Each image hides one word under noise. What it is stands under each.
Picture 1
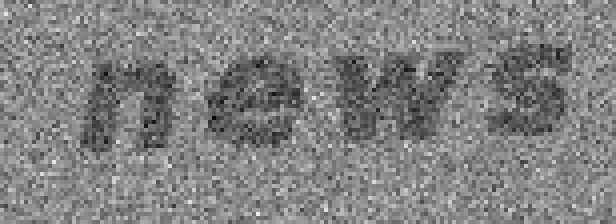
news
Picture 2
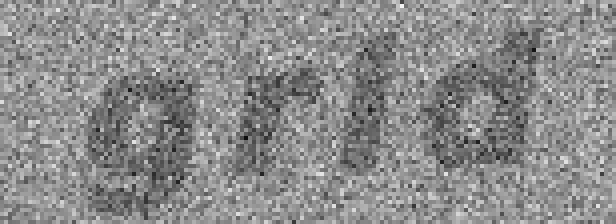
grid
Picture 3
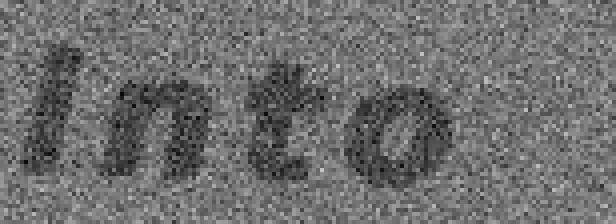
into
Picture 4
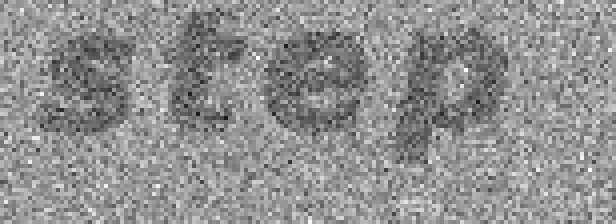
step
